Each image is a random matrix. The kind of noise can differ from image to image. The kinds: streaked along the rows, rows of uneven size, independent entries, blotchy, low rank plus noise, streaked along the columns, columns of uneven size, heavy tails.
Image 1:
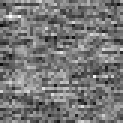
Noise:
streaked along the rows
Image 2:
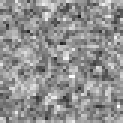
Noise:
blotchy
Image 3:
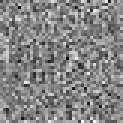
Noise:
low rank plus noise
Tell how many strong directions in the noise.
five to eight
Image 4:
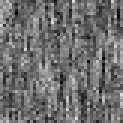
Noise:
streaked along the columns
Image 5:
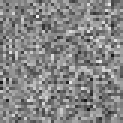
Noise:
low rank plus noise
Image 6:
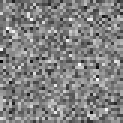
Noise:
independent entries
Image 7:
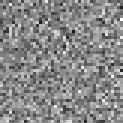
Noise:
independent entries
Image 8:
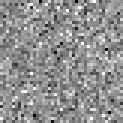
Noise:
heavy tails
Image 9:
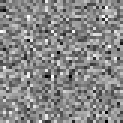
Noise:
low rank plus noise
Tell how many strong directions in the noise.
five to eight
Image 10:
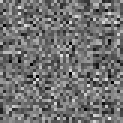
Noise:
low rank plus noise
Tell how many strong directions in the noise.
three or four
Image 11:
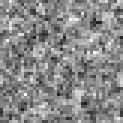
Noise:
blotchy
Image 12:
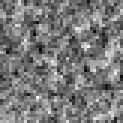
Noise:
blotchy
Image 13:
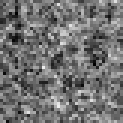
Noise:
blotchy
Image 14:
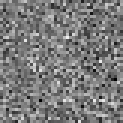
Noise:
independent entries
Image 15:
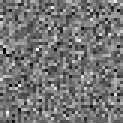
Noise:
independent entries
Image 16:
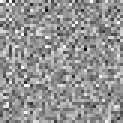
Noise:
low rank plus noise
